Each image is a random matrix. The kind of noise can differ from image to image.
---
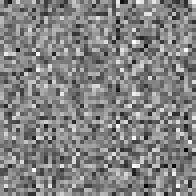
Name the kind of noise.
low rank plus noise
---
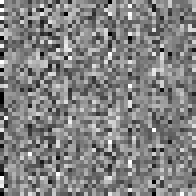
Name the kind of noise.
columns of uneven size
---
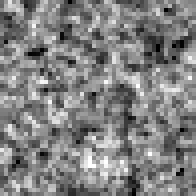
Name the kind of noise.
blotchy
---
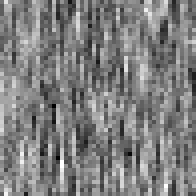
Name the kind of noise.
streaked along the columns
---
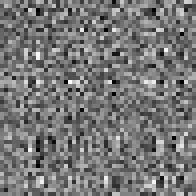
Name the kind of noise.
low rank plus noise
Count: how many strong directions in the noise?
one
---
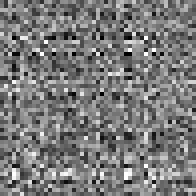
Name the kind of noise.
low rank plus noise
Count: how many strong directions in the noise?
one
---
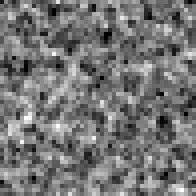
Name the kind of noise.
blotchy
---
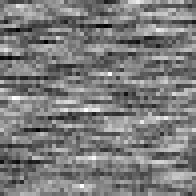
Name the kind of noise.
streaked along the rows
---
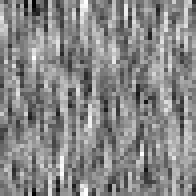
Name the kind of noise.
streaked along the columns
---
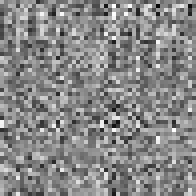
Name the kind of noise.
low rank plus noise
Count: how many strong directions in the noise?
two
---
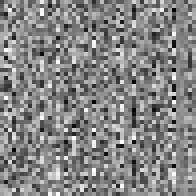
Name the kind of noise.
columns of uneven size
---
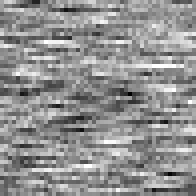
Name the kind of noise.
streaked along the rows
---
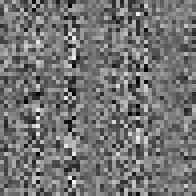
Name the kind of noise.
columns of uneven size
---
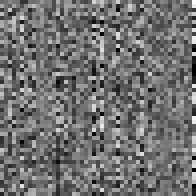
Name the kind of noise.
columns of uneven size
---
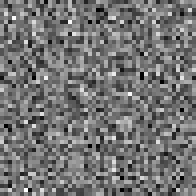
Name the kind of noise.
low rank plus noise
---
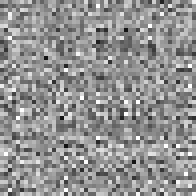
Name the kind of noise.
low rank plus noise
